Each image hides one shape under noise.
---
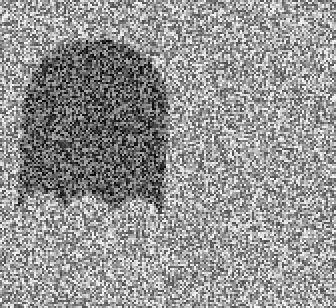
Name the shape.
ghost
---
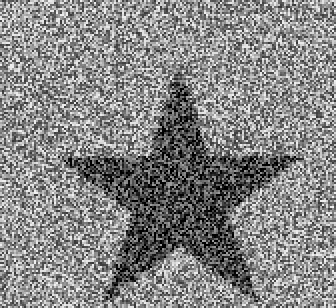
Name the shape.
star
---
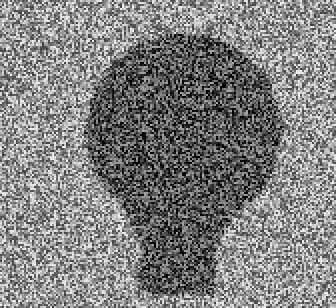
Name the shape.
light bulb
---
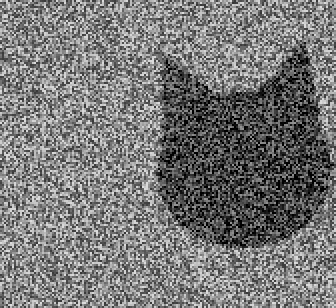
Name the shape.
cat's head
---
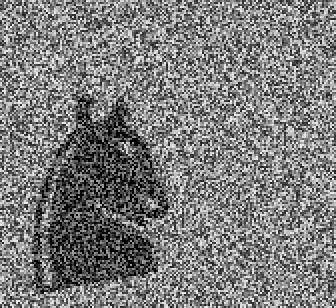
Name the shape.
chess knight
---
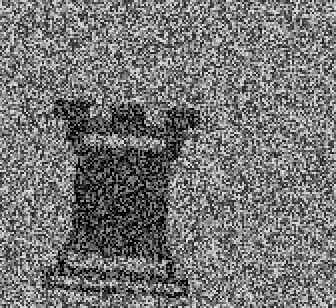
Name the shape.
chess rook
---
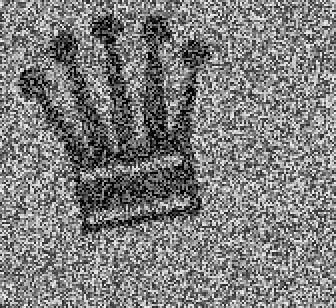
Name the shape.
chess queen
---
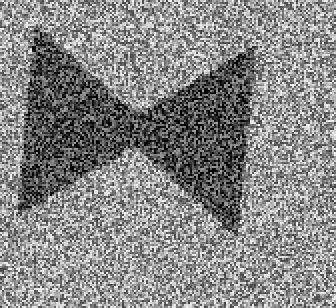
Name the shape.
bow tie
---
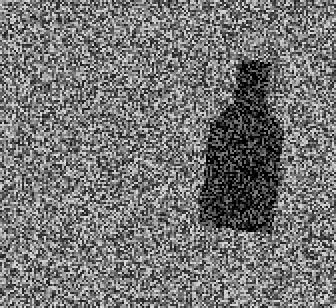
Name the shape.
bottle
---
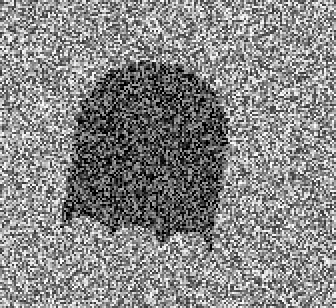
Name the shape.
ghost
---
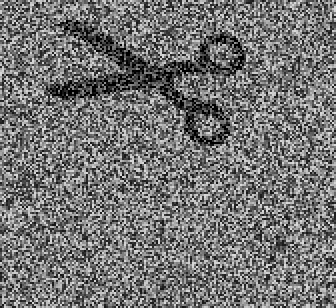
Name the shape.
pair of scissors
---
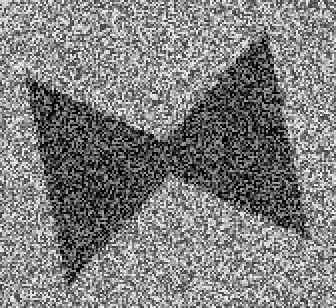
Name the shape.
bow tie
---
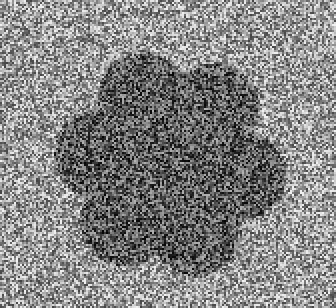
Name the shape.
flower
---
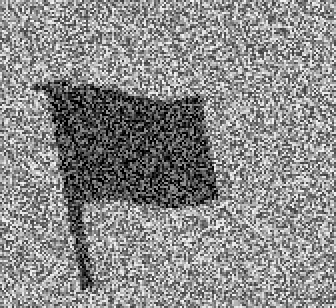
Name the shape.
flag
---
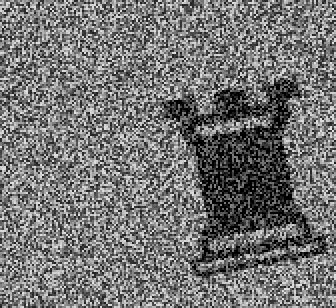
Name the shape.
chess rook
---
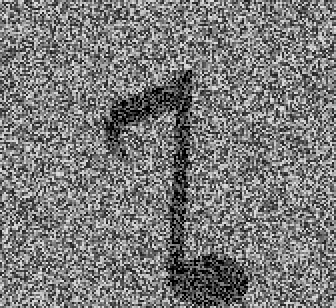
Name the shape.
musical note
